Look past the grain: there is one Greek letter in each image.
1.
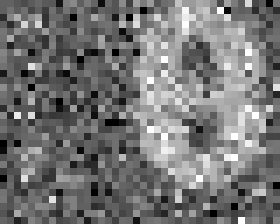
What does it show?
light theta
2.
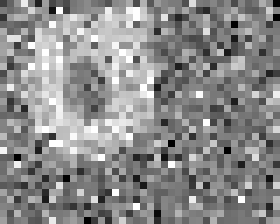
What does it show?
light sigma
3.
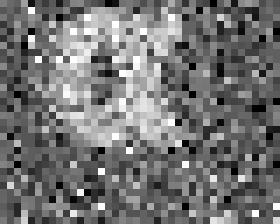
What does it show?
light alpha
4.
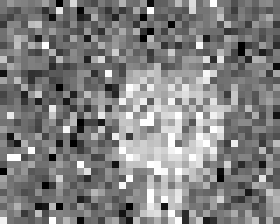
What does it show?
light phi
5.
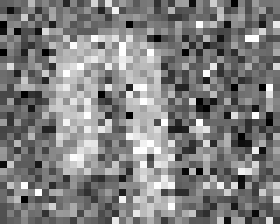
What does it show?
light eta
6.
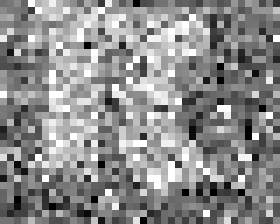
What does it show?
light pi
